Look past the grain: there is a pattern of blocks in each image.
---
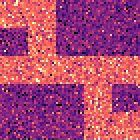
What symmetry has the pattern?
the same after a half turn
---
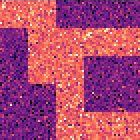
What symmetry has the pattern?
no symmetry
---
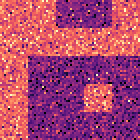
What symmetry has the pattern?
no symmetry
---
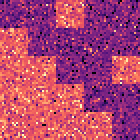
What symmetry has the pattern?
mirrored about the diagonal from the bottom left
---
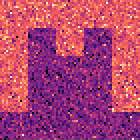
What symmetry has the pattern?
left and right mirror each other
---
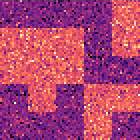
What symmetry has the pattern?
no symmetry
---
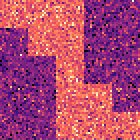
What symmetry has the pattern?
the same after a half turn
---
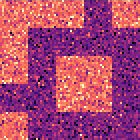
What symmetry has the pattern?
mirrored about the diagonal from the top left
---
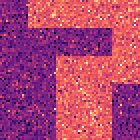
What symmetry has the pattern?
no symmetry
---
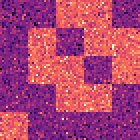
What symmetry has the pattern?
mirrored about the diagonal from the bottom left
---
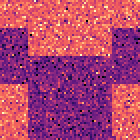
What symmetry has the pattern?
left and right mirror each other
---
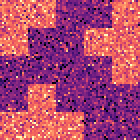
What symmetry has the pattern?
mirrored about the diagonal from the top left
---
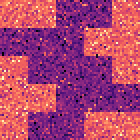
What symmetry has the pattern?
the same after a half turn
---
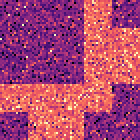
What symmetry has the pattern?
mirrored about the diagonal from the top left
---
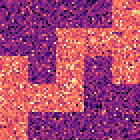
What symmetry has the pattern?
the same after a half turn
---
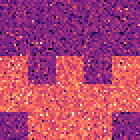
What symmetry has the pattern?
left and right mirror each other
